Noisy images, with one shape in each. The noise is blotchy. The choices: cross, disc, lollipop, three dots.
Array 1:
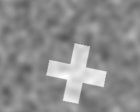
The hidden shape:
cross
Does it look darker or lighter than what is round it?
lighter
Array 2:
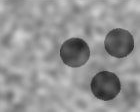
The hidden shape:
three dots
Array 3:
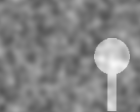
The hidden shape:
lollipop
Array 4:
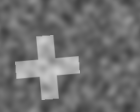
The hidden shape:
cross
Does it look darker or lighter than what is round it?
lighter
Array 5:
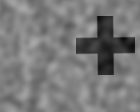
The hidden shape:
cross
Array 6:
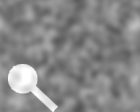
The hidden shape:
lollipop
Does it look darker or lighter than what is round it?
lighter
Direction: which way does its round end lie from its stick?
up and left
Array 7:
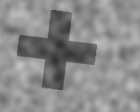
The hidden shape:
cross
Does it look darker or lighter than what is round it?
darker
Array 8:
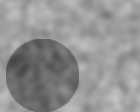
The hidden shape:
disc
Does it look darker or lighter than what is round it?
darker
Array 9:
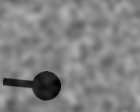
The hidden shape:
lollipop
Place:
bottom left
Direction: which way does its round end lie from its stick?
right
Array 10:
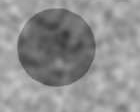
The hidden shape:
disc
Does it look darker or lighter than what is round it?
darker
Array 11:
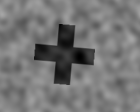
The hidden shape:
cross
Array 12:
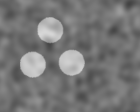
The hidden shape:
three dots
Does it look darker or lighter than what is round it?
lighter
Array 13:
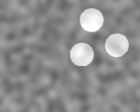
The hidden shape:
three dots
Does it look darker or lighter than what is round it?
lighter
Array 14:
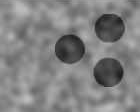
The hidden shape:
three dots
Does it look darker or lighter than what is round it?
darker
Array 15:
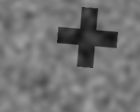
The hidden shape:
cross
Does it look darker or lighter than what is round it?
darker
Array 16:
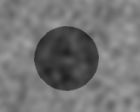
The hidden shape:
disc
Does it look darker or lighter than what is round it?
darker
